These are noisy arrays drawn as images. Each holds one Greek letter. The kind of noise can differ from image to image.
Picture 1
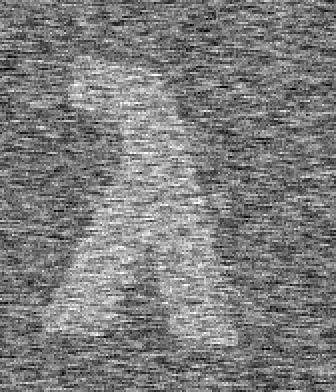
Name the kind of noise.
streaked along the rows
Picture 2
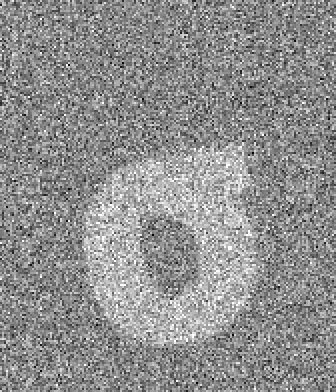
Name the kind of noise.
low rank plus noise
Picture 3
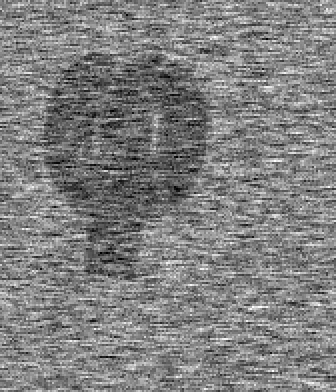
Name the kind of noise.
streaked along the rows
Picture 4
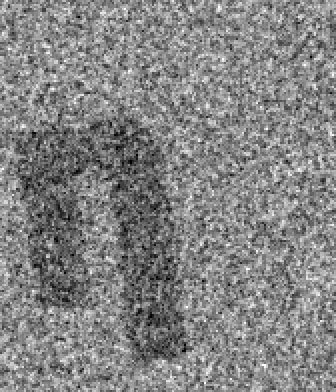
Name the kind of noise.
blotchy
